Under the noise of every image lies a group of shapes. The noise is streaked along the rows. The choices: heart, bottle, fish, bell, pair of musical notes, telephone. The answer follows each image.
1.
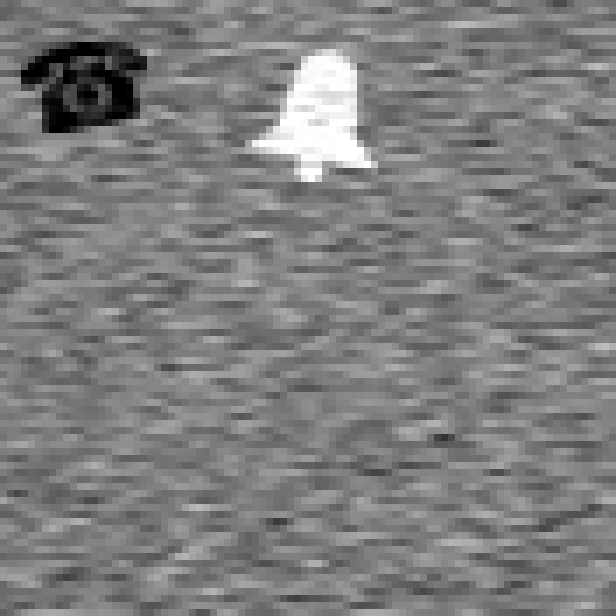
top left: dark telephone; top middle: light bell
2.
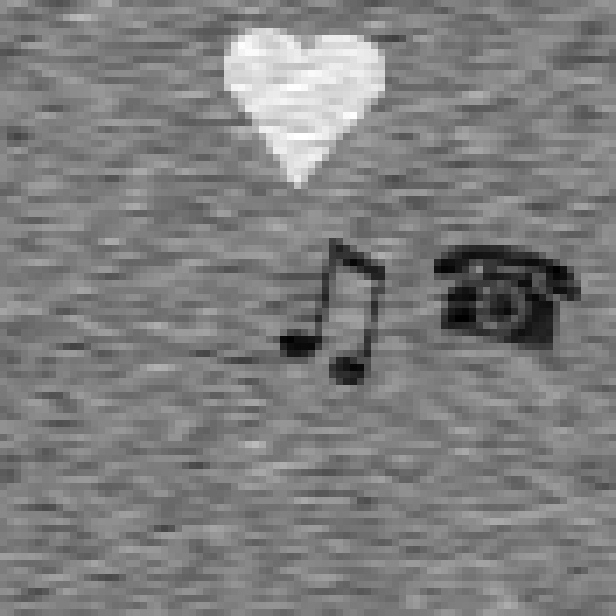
top middle: light heart; centre: dark pair of musical notes; middle right: dark telephone
